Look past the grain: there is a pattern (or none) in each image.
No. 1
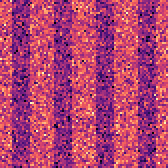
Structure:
vertical stripes
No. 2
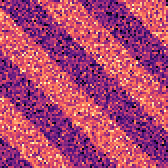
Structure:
diagonal stripes
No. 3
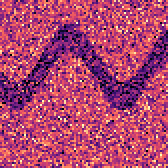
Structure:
a wavy band
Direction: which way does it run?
left to right
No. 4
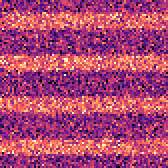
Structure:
horizontal stripes
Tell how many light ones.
4
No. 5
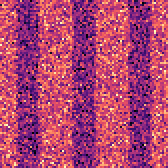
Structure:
vertical stripes
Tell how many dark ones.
3
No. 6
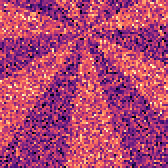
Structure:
spokes from one point
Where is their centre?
top middle
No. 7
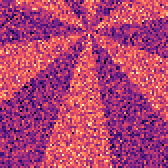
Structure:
spokes from one point
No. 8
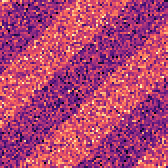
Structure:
diagonal stripes
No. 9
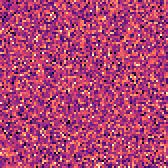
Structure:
only noise
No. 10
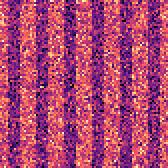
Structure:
vertical stripes
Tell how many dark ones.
6
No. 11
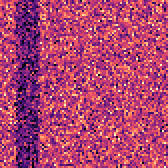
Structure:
one vertical stripe
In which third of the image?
left
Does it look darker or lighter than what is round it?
darker
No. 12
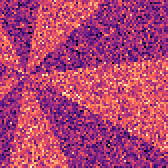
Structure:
spokes from one point
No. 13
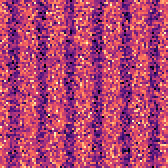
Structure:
vertical stripes
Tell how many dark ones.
6
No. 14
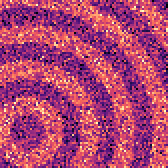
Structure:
rings round one point
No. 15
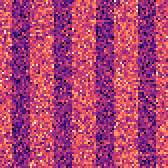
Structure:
vertical stripes
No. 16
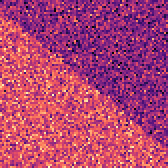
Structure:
a sharp edge
